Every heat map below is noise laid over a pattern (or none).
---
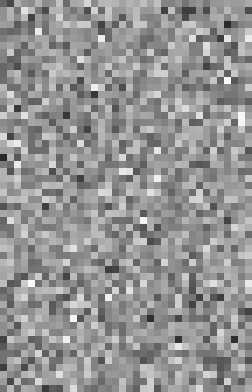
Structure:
only noise
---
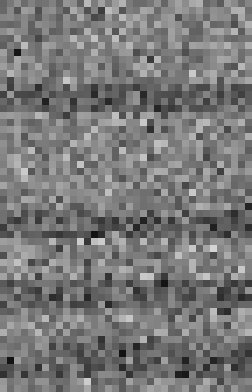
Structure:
bands of rows
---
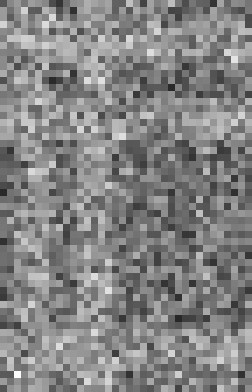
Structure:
bands of rows crossing bands of columns
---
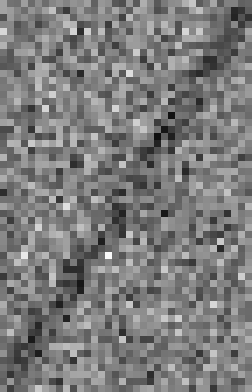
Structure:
a diagonal band
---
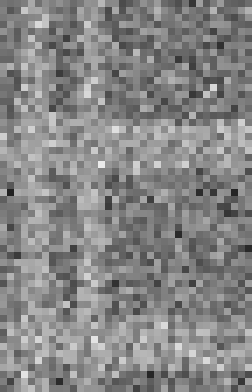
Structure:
bands of rows crossing bands of columns
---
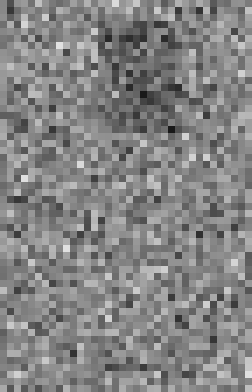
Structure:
one block
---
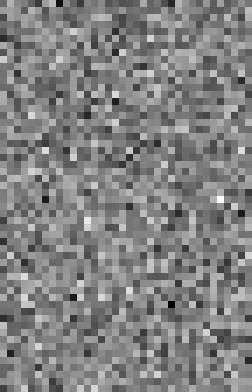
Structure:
only noise
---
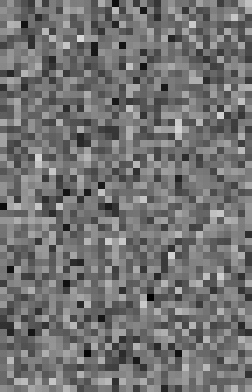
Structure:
only noise
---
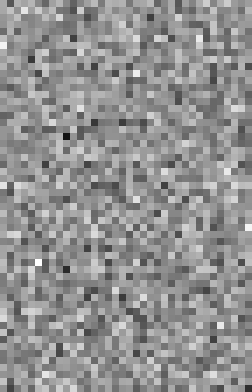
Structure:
only noise
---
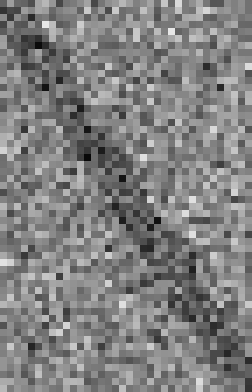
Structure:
a diagonal band
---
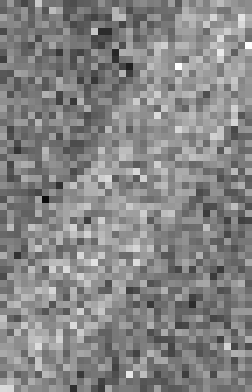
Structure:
a diagonal band
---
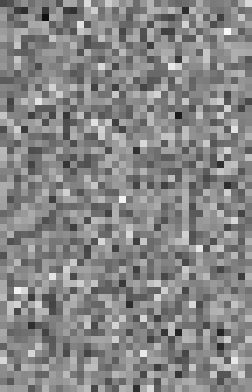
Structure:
only noise
